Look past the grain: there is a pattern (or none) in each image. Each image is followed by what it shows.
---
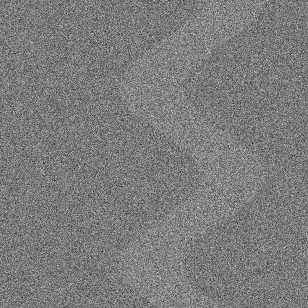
a wavy band
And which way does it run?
top to bottom
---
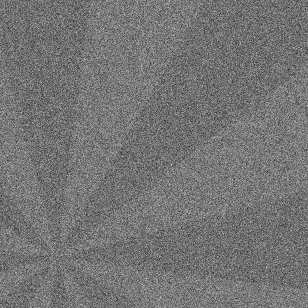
spokes from one point
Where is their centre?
bottom left
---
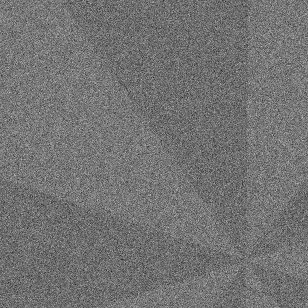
spokes from one point
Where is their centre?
bottom right
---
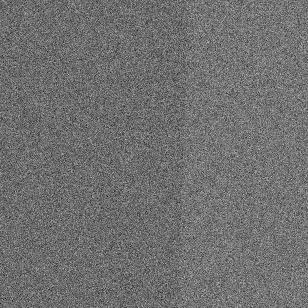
a sharp edge
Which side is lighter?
right
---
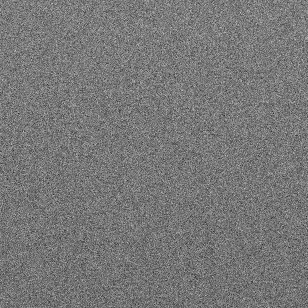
a smooth slope
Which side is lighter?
top
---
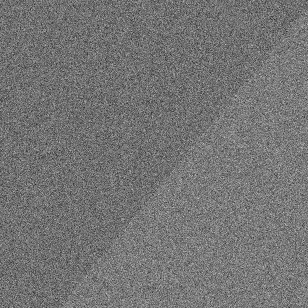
a sharp edge
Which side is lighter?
bottom right
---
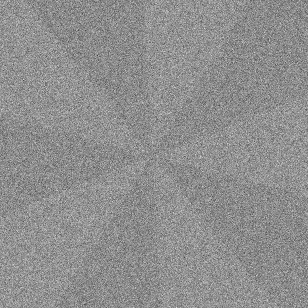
spokes from one point
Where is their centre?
centre
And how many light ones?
5
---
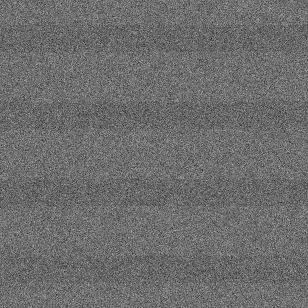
horizontal stripes
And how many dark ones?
4
